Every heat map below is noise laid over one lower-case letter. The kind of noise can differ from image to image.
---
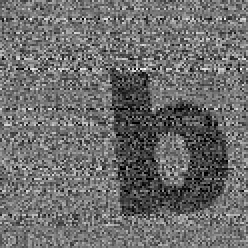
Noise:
rows of uneven size
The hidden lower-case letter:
b
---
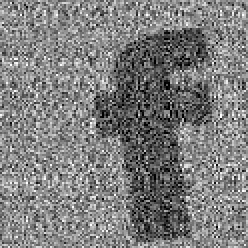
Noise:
low rank plus noise
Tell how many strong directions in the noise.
two
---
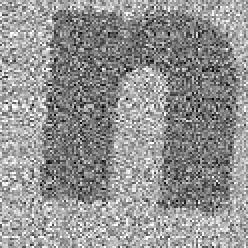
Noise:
low rank plus noise
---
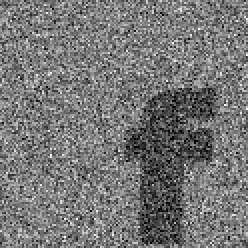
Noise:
independent entries
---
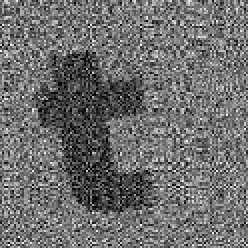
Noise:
low rank plus noise
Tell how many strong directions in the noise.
two
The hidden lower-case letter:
t
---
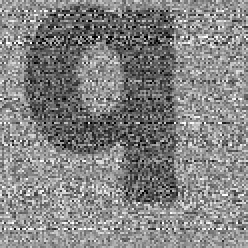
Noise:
rows of uneven size
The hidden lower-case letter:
q
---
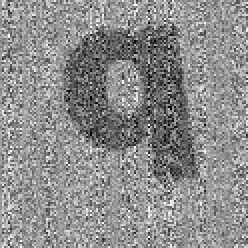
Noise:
columns of uneven size
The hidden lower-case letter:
q
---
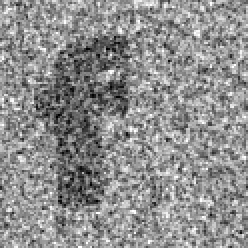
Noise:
blotchy
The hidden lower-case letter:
f
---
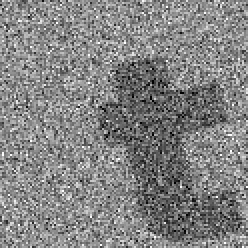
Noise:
independent entries
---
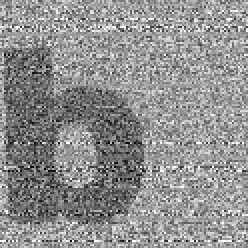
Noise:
rows of uneven size
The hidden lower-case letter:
b
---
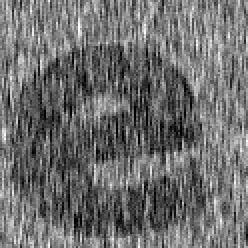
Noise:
streaked along the columns
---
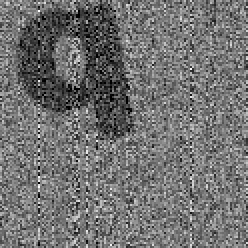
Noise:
columns of uneven size
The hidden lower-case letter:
q
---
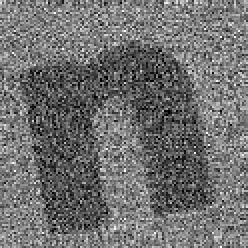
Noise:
low rank plus noise
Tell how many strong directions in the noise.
five to eight
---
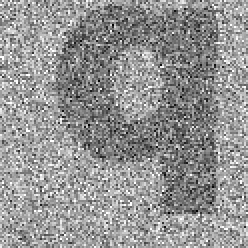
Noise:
independent entries
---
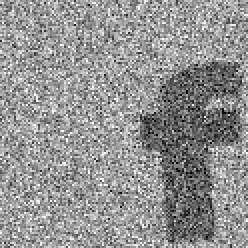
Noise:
independent entries
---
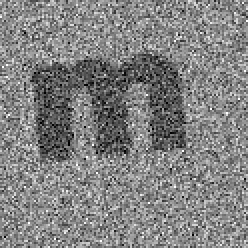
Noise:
independent entries
